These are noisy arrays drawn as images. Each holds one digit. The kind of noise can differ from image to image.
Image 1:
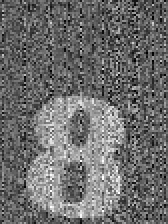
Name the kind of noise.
columns of uneven size
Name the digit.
8
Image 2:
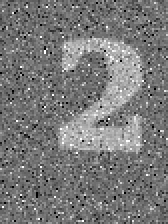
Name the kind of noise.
heavy tails
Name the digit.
2
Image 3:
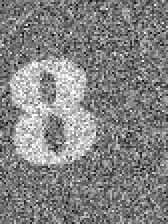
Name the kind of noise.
independent entries
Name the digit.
8
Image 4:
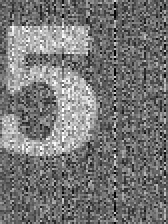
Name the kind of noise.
columns of uneven size
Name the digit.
5
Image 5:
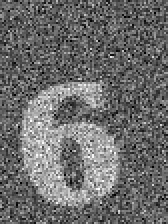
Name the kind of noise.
independent entries
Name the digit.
6
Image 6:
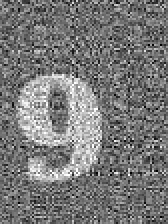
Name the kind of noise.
low rank plus noise
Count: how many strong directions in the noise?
three or four
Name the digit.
9
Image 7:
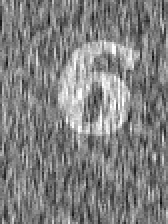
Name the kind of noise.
streaked along the columns
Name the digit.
6
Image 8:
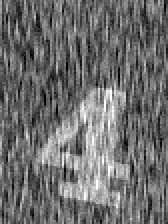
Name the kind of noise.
streaked along the columns
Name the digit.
4
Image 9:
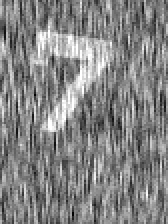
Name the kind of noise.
streaked along the columns
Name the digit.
7
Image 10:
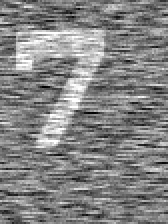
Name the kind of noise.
streaked along the rows
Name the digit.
7
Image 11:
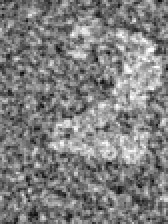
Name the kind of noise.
blotchy
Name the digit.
2
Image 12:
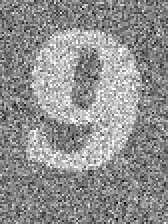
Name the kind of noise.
independent entries
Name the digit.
9
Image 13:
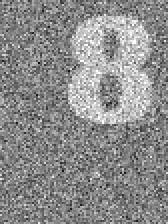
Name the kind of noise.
independent entries
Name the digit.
8
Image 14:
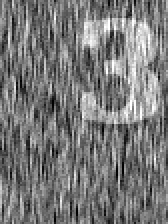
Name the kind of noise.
streaked along the columns
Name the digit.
3
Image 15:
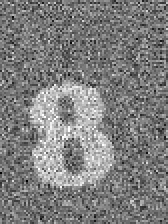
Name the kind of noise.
low rank plus noise
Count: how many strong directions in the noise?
five to eight
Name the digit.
8
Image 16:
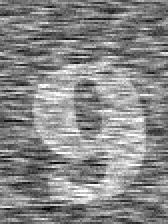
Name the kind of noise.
streaked along the rows
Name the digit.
9
